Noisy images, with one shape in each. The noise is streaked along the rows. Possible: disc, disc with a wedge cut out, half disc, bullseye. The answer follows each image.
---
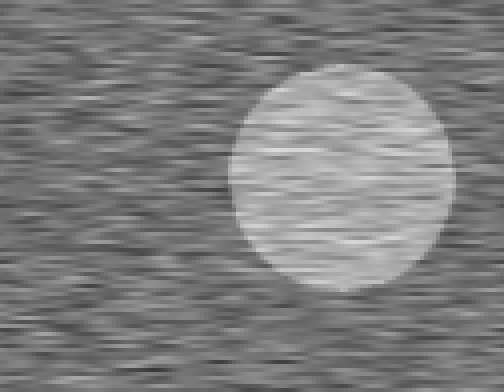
disc
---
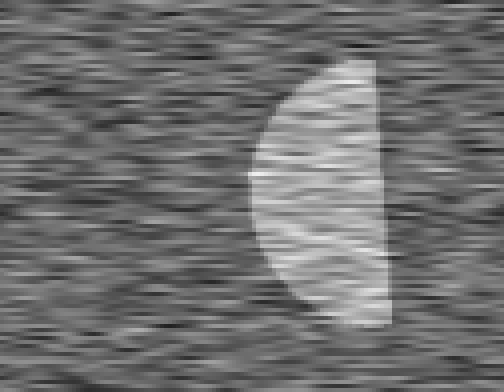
half disc
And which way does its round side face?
left
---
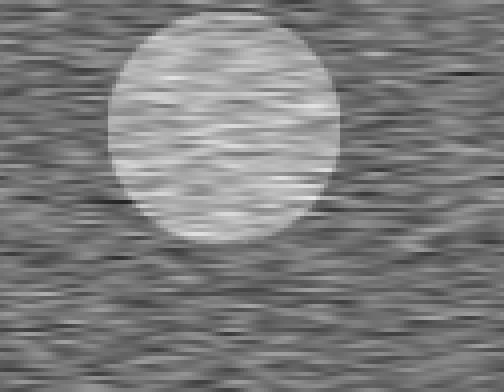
disc
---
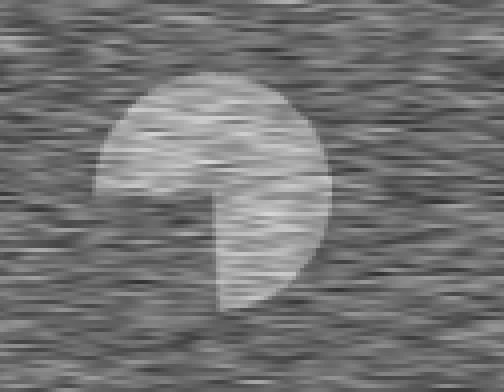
disc with a wedge cut out
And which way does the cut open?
down and left
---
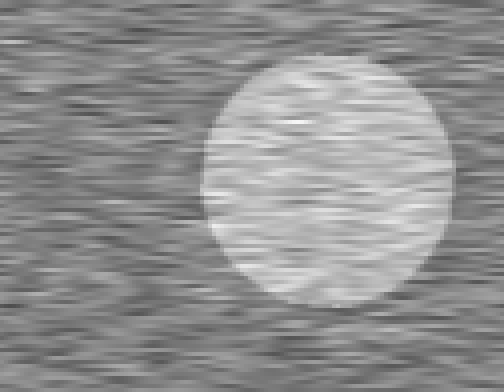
disc
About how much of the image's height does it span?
two thirds
